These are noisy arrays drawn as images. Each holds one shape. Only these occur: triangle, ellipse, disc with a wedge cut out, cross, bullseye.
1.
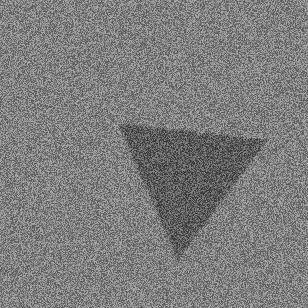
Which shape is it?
triangle
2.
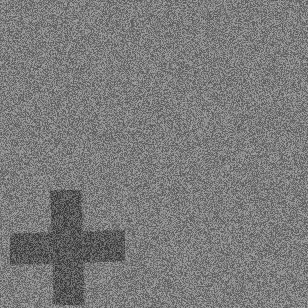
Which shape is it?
cross
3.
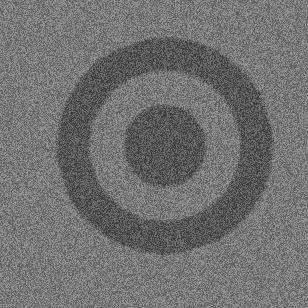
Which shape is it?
bullseye
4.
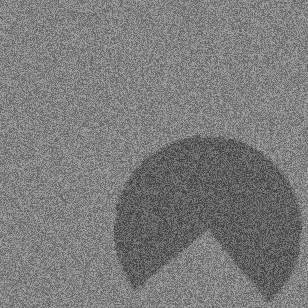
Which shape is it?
disc with a wedge cut out
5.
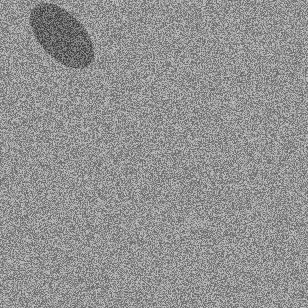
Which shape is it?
ellipse
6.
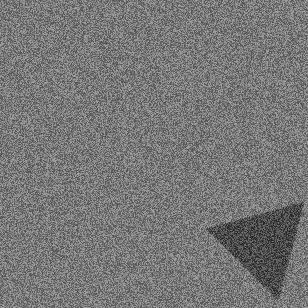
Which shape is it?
triangle
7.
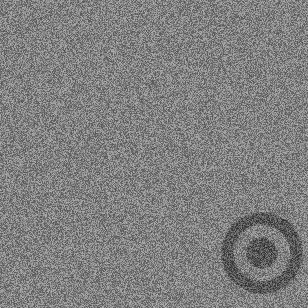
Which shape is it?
bullseye
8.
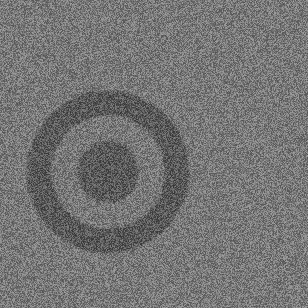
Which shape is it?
bullseye
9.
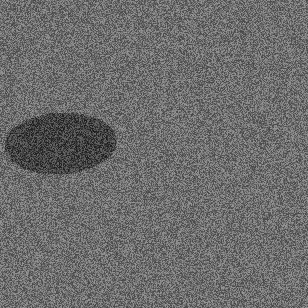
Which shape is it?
ellipse
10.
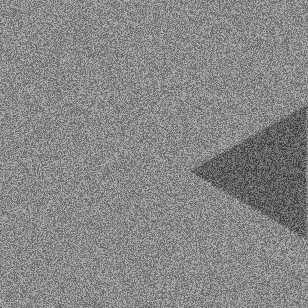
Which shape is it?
triangle
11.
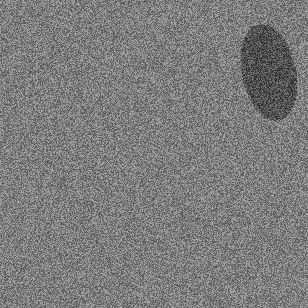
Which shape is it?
ellipse
